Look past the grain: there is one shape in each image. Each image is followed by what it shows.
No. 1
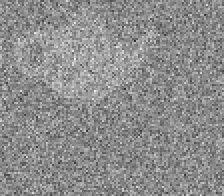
teapot
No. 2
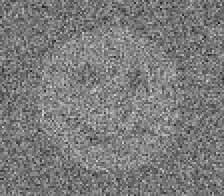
smiling face
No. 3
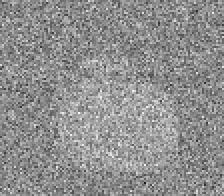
apple
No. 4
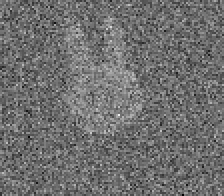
rabbit's head
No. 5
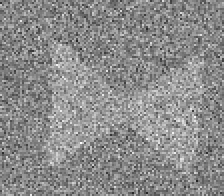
bow tie
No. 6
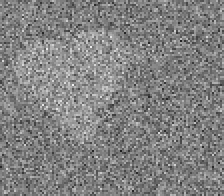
heart
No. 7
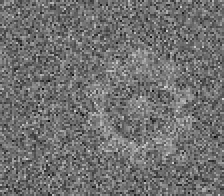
gear
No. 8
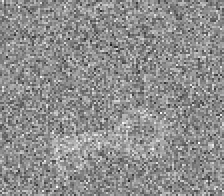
key
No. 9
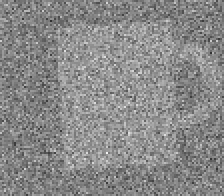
cup
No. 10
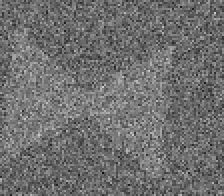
bow tie
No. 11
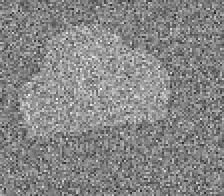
cloud
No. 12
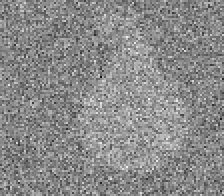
pear
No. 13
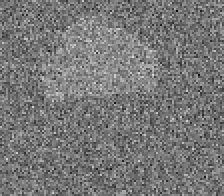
cloud
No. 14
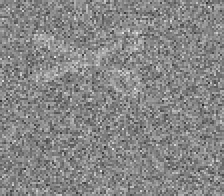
pair of scissors
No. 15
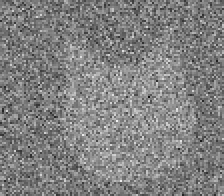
cat's head
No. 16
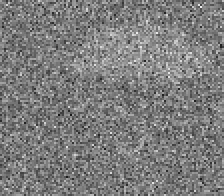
umbrella
